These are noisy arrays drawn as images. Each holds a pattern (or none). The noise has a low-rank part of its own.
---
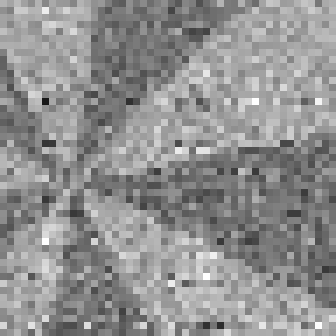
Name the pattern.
spokes from one point
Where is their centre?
middle left
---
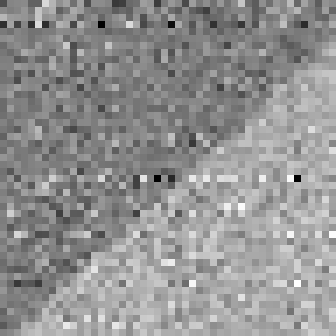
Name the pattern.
a sharp edge
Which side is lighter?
bottom right
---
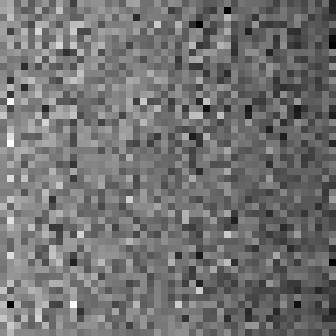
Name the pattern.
a smooth slope
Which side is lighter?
left
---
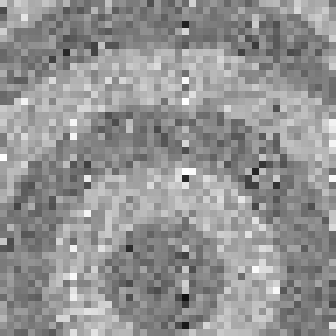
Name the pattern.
rings round one point
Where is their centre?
bottom middle
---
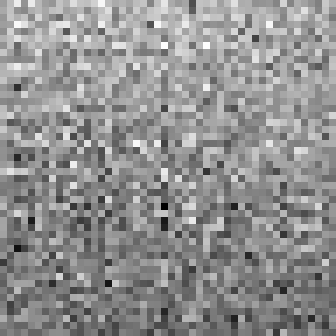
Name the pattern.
a smooth slope
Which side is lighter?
top
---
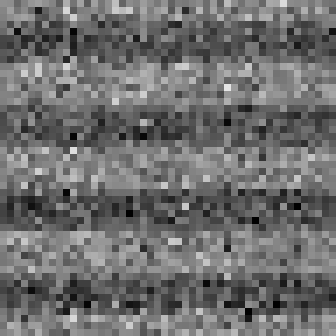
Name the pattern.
horizontal stripes
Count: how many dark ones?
4
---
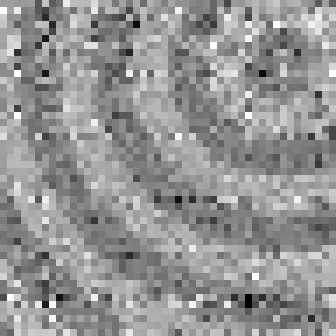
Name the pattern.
rings round one point
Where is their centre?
top right
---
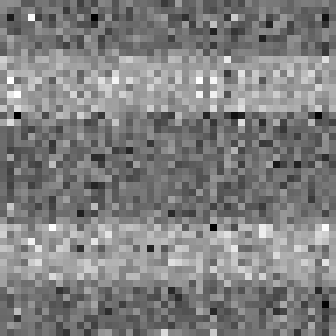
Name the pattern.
horizontal stripes
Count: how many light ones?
2
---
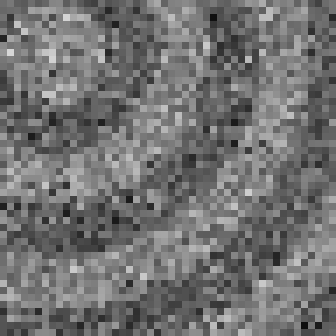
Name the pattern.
rings round one point
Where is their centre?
top left
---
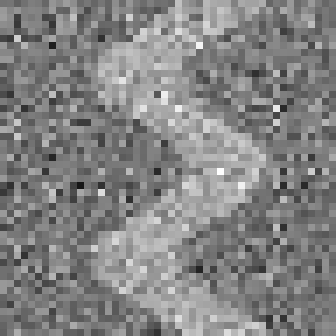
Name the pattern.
a wavy band
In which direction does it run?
top to bottom
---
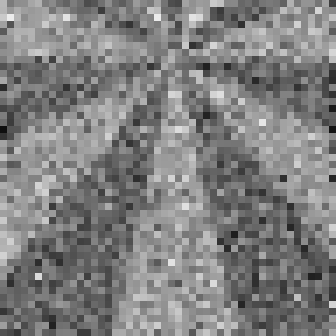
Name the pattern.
spokes from one point
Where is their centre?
top middle
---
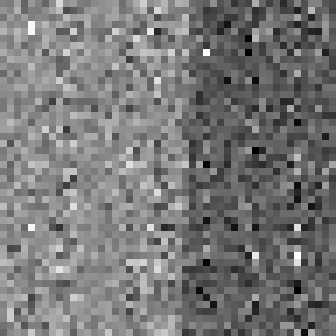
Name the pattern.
a sharp edge
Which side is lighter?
left
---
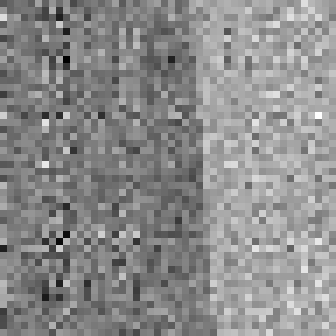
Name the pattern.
a sharp edge
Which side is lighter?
right
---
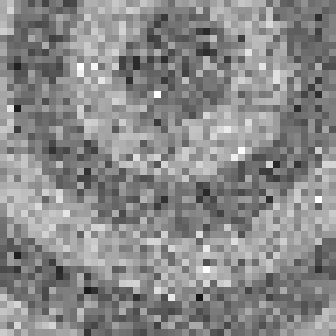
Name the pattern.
rings round one point
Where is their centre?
top middle
